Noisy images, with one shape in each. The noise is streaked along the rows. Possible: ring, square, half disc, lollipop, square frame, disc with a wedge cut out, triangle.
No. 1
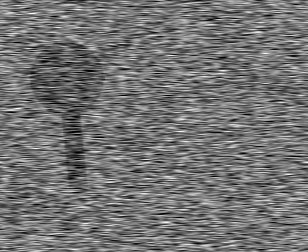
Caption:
dark lollipop
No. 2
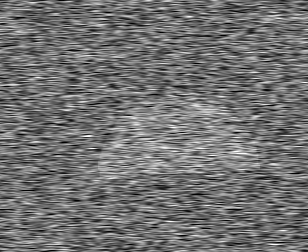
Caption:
light half disc
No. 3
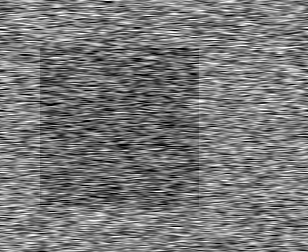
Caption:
dark square
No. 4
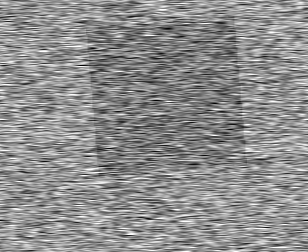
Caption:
dark square
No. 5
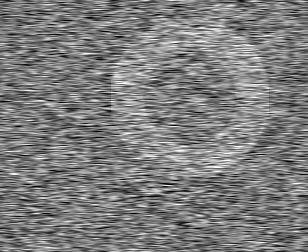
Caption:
light ring
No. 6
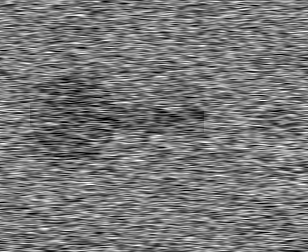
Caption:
dark lollipop
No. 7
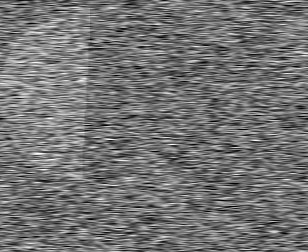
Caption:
light half disc
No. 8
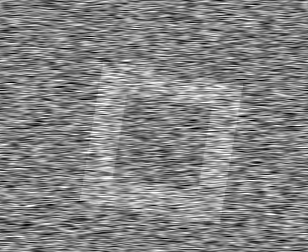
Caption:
light square frame
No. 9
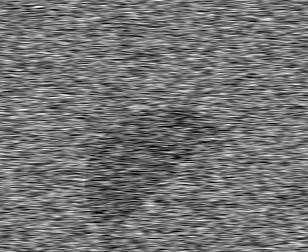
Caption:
dark half disc
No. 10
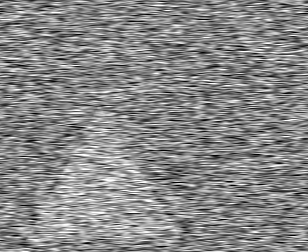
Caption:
light triangle
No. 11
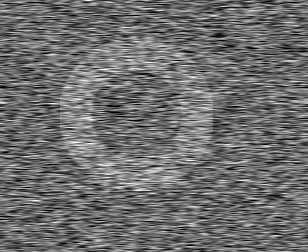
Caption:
light ring
